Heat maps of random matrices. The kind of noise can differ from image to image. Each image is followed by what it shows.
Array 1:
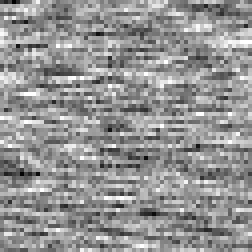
streaked along the rows
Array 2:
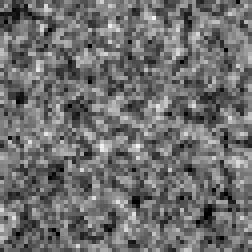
blotchy
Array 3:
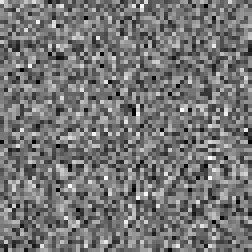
low rank plus noise
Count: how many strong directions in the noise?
one
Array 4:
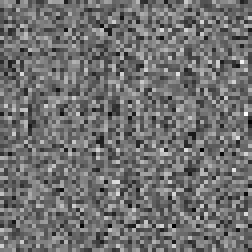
low rank plus noise
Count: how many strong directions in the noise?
five to eight
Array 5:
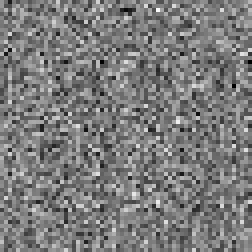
low rank plus noise
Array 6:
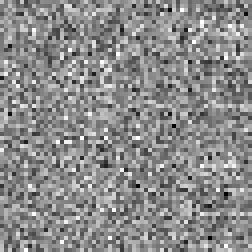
low rank plus noise
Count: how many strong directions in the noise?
one
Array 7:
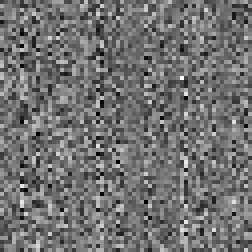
columns of uneven size
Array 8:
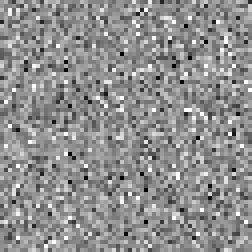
heavy tails
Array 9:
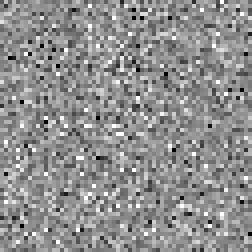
heavy tails
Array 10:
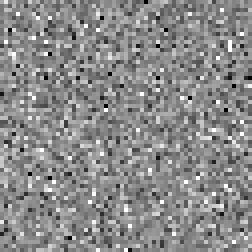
heavy tails
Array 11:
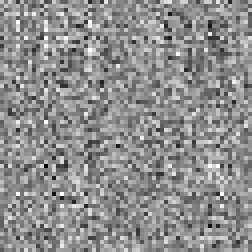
low rank plus noise
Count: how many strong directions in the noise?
two
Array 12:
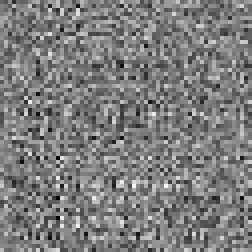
low rank plus noise
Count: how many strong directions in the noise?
three or four
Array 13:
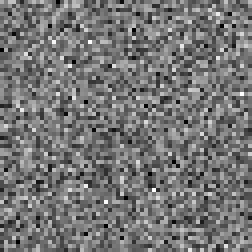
independent entries
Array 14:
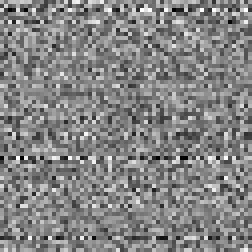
rows of uneven size
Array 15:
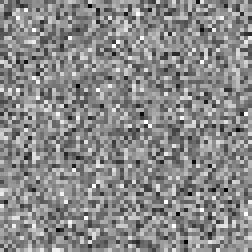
independent entries
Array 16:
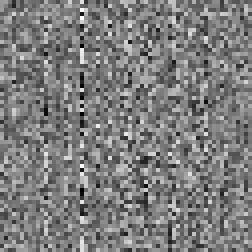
columns of uneven size
